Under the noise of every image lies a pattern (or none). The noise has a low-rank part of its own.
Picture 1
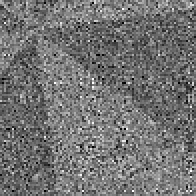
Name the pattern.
spokes from one point
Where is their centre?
top left
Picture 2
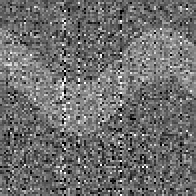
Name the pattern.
a wavy band
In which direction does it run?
left to right
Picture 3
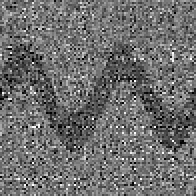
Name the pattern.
a wavy band
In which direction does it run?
left to right
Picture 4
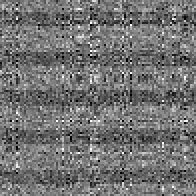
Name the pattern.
horizontal stripes
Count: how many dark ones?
5
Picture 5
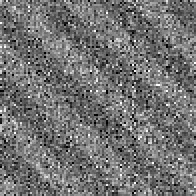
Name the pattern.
diagonal stripes
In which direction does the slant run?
top left to bottom right
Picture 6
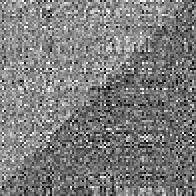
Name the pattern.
a sharp edge
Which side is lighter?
top left
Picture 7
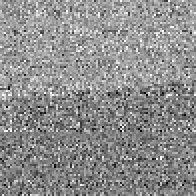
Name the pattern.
a sharp edge
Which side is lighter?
top
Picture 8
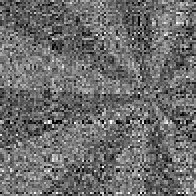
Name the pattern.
spokes from one point
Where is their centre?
middle right
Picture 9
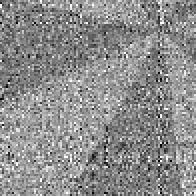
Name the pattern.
spokes from one point
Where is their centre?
top right
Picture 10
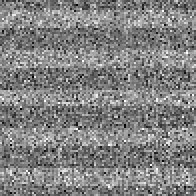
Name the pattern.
horizontal stripes
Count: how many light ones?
5
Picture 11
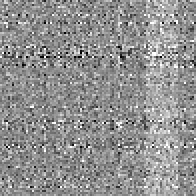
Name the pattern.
one vertical stripe
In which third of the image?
right
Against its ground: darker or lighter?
lighter
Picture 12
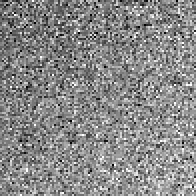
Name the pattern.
a smooth slope
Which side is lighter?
bottom right
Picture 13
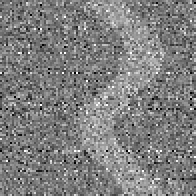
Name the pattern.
a wavy band
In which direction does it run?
top to bottom
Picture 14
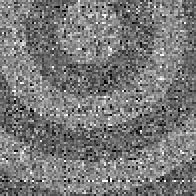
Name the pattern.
rings round one point
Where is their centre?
top middle
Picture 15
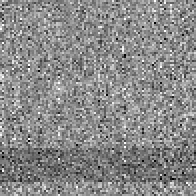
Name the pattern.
one horizontal stripe
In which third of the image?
bottom
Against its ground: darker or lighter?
darker
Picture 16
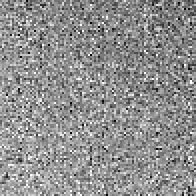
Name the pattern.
a smooth slope
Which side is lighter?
bottom left
